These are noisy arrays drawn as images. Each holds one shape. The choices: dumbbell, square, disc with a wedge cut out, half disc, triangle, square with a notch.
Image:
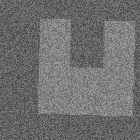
square with a notch
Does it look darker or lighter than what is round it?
lighter
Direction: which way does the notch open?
up
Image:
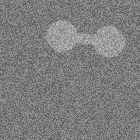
dumbbell
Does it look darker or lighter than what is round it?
lighter
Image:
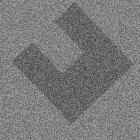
square with a notch
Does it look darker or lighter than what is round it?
darker
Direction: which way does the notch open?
up and left
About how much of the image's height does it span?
nearly all
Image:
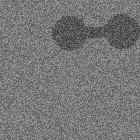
dumbbell
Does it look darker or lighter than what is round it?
darker
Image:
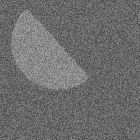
half disc
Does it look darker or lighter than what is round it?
lighter
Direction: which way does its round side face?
down and left
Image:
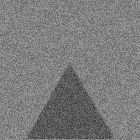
triangle
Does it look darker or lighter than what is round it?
darker
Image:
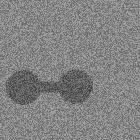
dumbbell
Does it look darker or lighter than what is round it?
darker
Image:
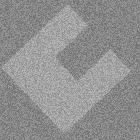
square with a notch
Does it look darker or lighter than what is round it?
lighter
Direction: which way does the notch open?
up and right
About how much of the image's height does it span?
nearly all
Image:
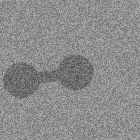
dumbbell
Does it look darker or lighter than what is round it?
darker
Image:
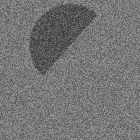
half disc
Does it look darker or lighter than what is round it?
darker
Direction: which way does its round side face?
up and left
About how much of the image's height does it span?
half
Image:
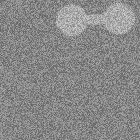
dumbbell
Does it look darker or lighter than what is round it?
lighter
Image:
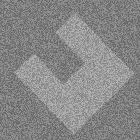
square with a notch
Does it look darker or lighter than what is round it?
lighter
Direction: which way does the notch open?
up and left
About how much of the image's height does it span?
nearly all
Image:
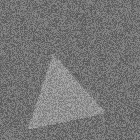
triangle
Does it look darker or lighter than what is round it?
lighter
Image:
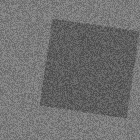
square
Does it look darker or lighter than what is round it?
darker
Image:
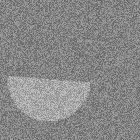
half disc
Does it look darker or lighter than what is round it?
lighter
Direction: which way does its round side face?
down
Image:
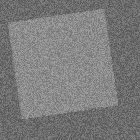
square
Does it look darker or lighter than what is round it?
lighter
